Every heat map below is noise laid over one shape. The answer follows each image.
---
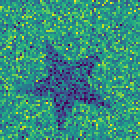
star
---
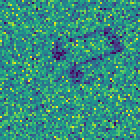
pair of musical notes
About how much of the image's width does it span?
half
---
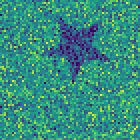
star
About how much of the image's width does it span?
half
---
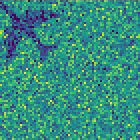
airplane
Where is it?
top left
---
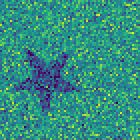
star
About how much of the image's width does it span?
half
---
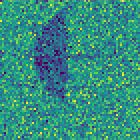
umbrella
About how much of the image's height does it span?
two thirds
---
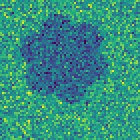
flower
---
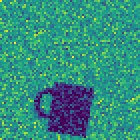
cup
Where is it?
bottom middle
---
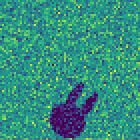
rabbit's head
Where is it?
bottom middle
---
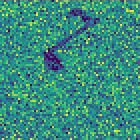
musical note
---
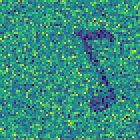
musical note
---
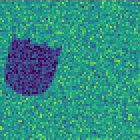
ghost
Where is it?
middle left
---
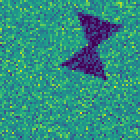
bow tie
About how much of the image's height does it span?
half
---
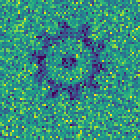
gear
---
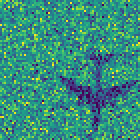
airplane
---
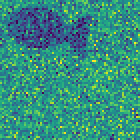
fish
